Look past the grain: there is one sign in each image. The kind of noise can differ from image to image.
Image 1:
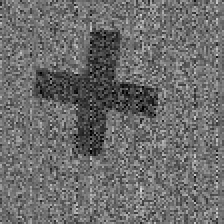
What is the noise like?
columns of uneven size
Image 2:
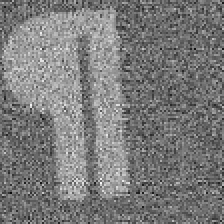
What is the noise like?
low rank plus noise
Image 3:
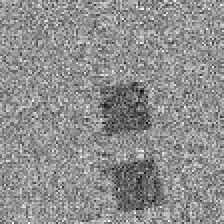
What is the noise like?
low rank plus noise
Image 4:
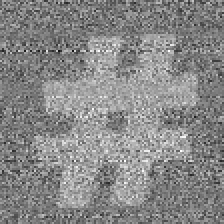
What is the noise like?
rows of uneven size
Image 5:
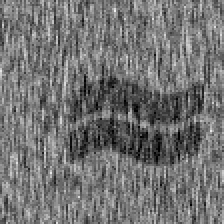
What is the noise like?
streaked along the columns
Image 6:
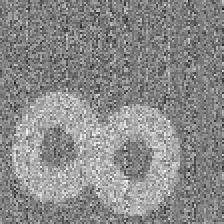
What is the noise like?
columns of uneven size
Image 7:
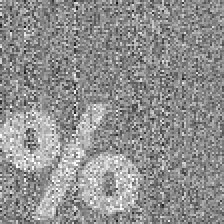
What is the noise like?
columns of uneven size
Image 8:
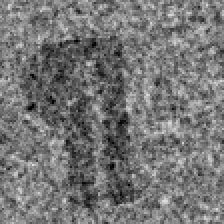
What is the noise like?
blotchy
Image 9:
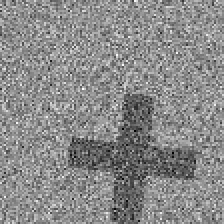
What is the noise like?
low rank plus noise
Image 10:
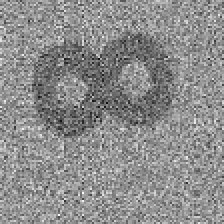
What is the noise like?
low rank plus noise
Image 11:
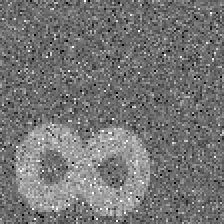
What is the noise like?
heavy tails
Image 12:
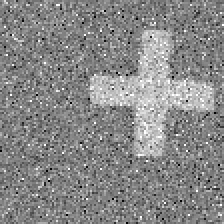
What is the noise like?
heavy tails
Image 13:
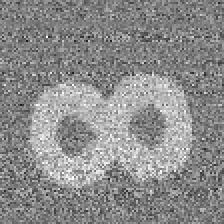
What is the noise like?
rows of uneven size
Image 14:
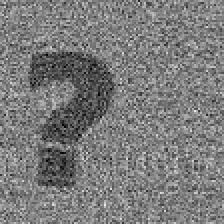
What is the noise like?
low rank plus noise
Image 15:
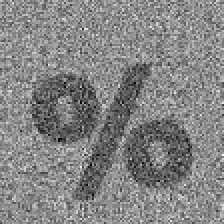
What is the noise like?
low rank plus noise
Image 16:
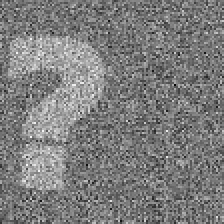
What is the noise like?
low rank plus noise
